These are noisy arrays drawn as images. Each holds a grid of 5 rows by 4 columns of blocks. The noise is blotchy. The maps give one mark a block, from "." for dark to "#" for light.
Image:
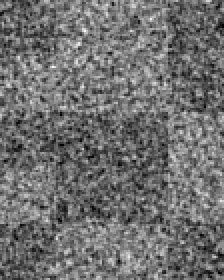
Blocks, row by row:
. # # .
# # # .
. . . #
# . . #
. # # .
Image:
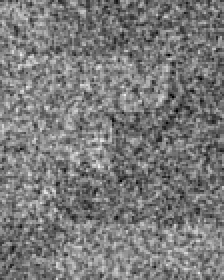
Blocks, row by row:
# . . .
# # # .
# # . .
# . . .
. # # #
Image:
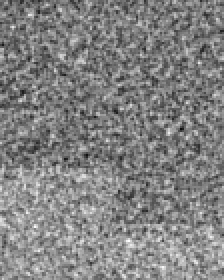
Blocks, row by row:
. . . .
. . . .
. . . .
# # . .
# # # #
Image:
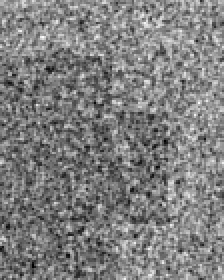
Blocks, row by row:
# # # #
. . # #
. . . #
. . . #
. . # #
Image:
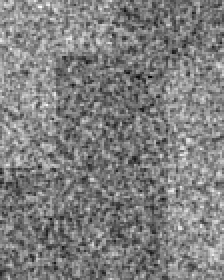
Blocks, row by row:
# # . .
# . . #
# . . #
. . . #
. . . #
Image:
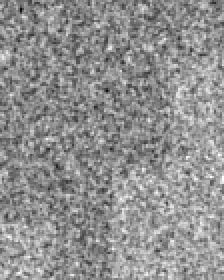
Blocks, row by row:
. . . .
. . . #
. . . #
. . # #
# . # #
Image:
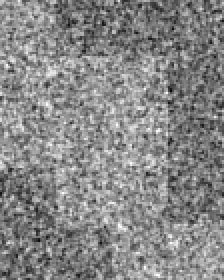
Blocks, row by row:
# . . .
# # # .
# # # .
. # # .
. . # #
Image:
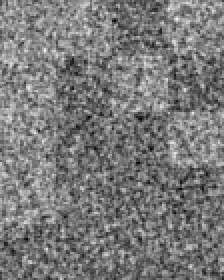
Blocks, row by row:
# # . #
# . # .
# . . #
# . . .
. . . .
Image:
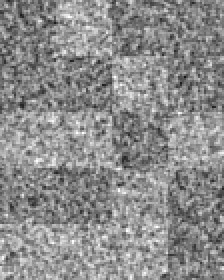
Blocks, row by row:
. # . .
. . # .
# # . #
. . # .
# # # .
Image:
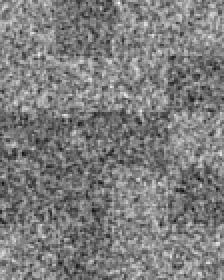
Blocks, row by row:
# . # #
# # # .
. . . #
. . # .
# . # #
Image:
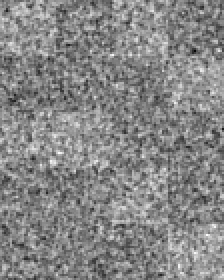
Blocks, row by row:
# . # .
. . . #
# # . .
. . # .
. . . #
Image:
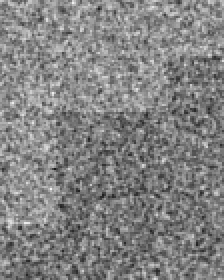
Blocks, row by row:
# # # #
# # # .
# . . .
# . . .
. . . .
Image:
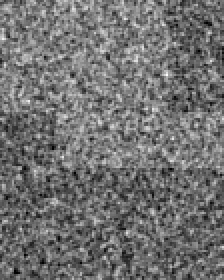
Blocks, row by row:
# # # .
# # # .
. # # #
. . . .
. . . .
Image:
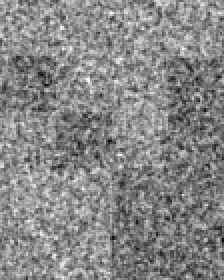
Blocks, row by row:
# # # #
. # # .
# . # .
# # . .
# # . .
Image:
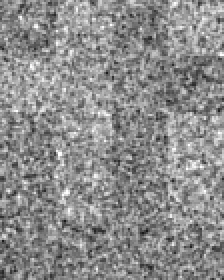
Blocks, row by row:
. # . #
# # . .
. # . #
. # . #
. . . .
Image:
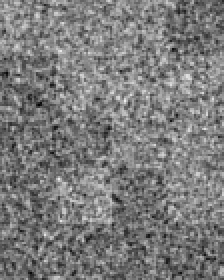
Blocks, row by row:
# # # .
. # # #
. . # #
. # . #
. . . .
